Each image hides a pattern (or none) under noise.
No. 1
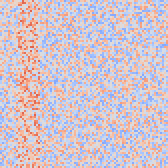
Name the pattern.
one band of columns
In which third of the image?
left
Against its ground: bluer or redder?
redder
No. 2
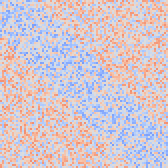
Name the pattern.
a diagonal band
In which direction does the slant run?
top left to bottom right
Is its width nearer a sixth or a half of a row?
a half
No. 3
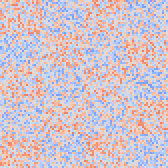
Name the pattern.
a checkerboard
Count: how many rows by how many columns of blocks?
5 by 4
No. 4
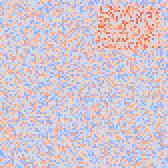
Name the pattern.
one block
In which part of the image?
top right
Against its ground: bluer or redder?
redder
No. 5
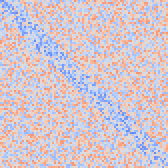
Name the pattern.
a diagonal band
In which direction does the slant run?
top left to bottom right
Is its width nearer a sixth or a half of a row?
a sixth
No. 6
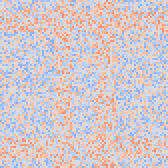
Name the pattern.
bands of rows crossing bands of columns
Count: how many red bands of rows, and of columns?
2 and 2
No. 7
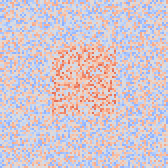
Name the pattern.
one block
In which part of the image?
centre
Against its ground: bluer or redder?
redder
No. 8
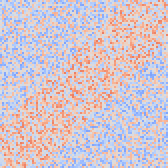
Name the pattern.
a diagonal band
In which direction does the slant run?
bottom left to top right
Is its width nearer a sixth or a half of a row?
a half
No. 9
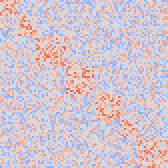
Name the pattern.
blocks along the diagonal
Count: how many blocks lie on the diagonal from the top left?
7
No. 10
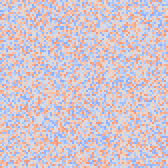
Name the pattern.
only noise
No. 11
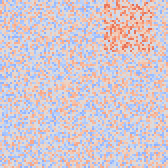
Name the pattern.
one block
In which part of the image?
top right
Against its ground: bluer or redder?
redder
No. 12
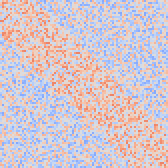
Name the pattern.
a diagonal band
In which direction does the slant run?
top left to bottom right
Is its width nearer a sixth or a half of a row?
a half
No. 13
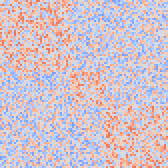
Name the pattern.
blocks along the diagonal
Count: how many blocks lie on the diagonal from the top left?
3
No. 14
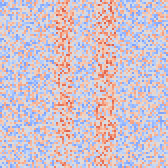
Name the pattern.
bands of columns
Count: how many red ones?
2
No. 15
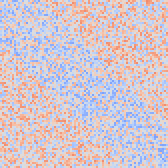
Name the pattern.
a diagonal band
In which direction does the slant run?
top left to bottom right
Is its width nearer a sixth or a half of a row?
a half
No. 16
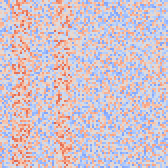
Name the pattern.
bands of columns
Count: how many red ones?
2
